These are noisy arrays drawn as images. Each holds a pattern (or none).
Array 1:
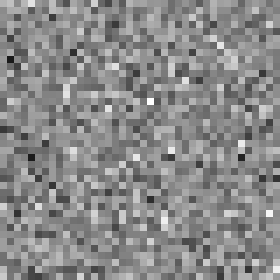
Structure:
only noise
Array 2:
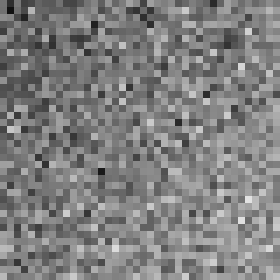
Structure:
a smooth slope
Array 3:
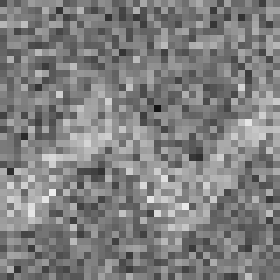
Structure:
a wavy band
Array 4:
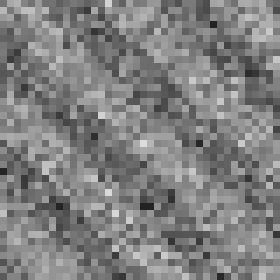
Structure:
diagonal stripes
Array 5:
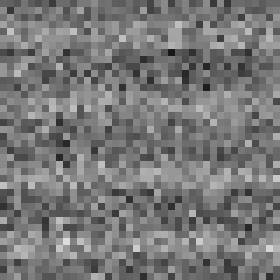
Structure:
horizontal stripes
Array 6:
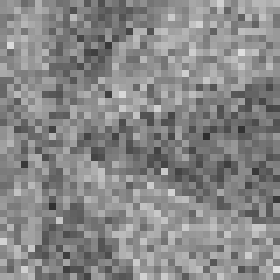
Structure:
spokes from one point
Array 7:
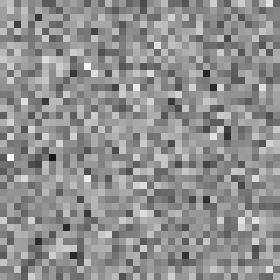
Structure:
only noise
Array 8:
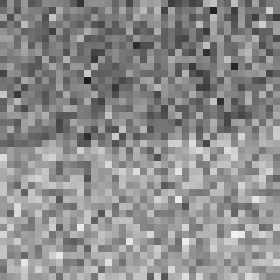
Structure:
a sharp edge
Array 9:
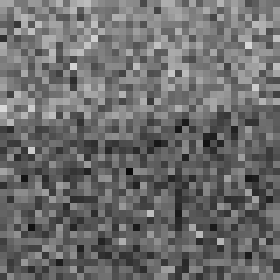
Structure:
a sharp edge
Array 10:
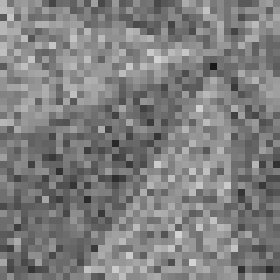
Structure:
spokes from one point
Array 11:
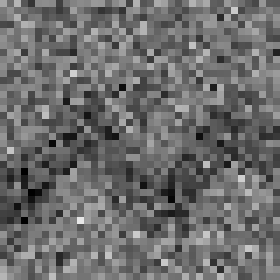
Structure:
a wavy band
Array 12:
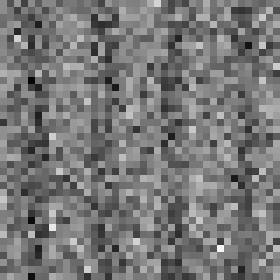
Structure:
vertical stripes
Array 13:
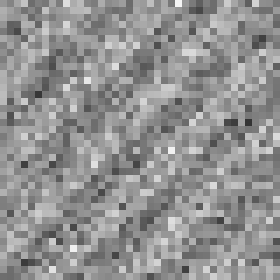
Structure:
diagonal stripes
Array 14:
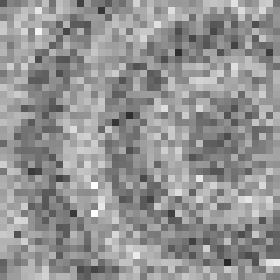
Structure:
rings round one point
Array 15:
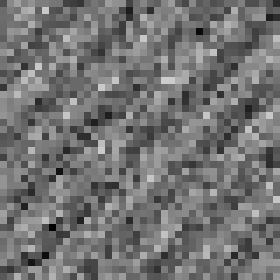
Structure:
diagonal stripes
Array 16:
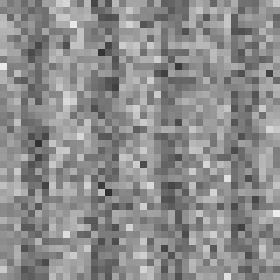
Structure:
vertical stripes
